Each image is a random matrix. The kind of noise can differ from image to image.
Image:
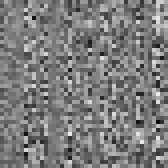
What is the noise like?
columns of uneven size
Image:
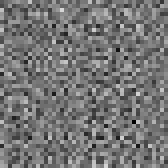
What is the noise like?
low rank plus noise
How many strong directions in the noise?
two
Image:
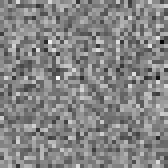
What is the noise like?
low rank plus noise
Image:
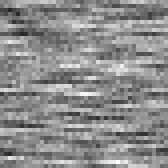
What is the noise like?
streaked along the rows
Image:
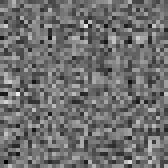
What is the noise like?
low rank plus noise
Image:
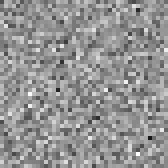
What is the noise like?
independent entries
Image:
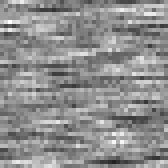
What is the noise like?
streaked along the rows
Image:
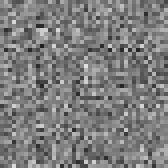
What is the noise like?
low rank plus noise
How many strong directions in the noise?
three or four
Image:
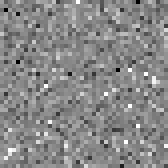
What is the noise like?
heavy tails
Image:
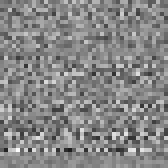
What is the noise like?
rows of uneven size
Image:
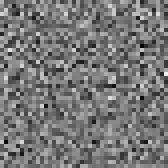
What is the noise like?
low rank plus noise
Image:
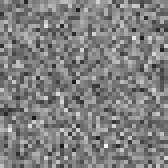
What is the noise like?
independent entries
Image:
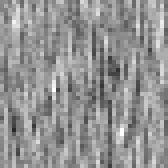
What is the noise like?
streaked along the columns
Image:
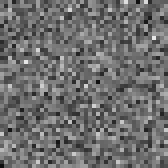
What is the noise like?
independent entries
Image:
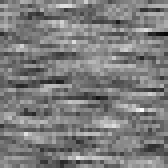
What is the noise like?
streaked along the rows
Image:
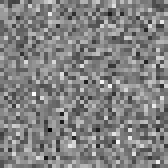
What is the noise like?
independent entries
